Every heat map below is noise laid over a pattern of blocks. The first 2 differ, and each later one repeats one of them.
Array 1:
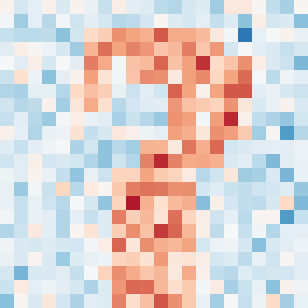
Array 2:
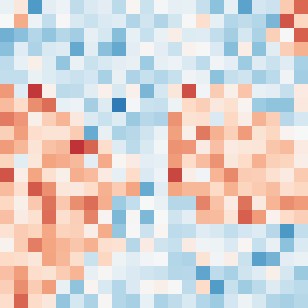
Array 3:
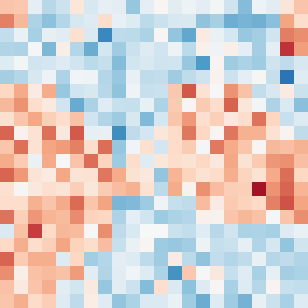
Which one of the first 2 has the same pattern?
2
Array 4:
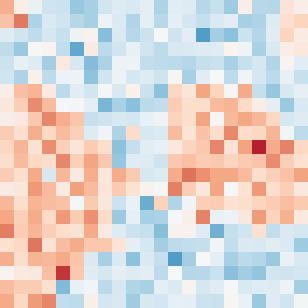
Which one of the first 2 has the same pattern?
2
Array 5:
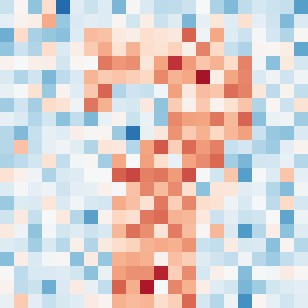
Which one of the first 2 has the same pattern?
1
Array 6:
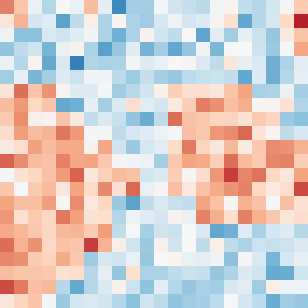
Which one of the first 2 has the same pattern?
2
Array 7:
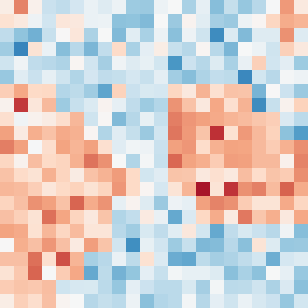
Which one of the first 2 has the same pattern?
2
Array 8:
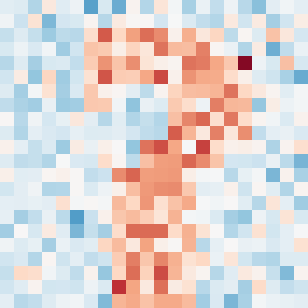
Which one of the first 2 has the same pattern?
1
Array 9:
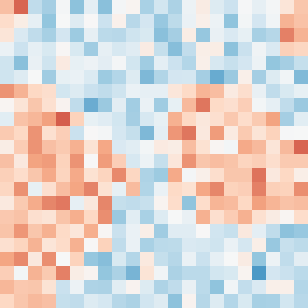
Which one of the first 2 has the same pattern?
2
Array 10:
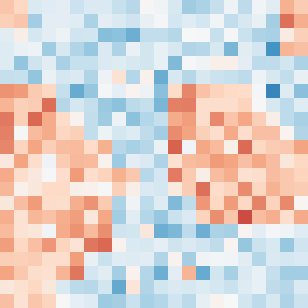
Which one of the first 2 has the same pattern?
2
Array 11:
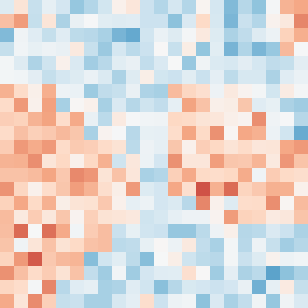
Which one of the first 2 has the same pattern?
2
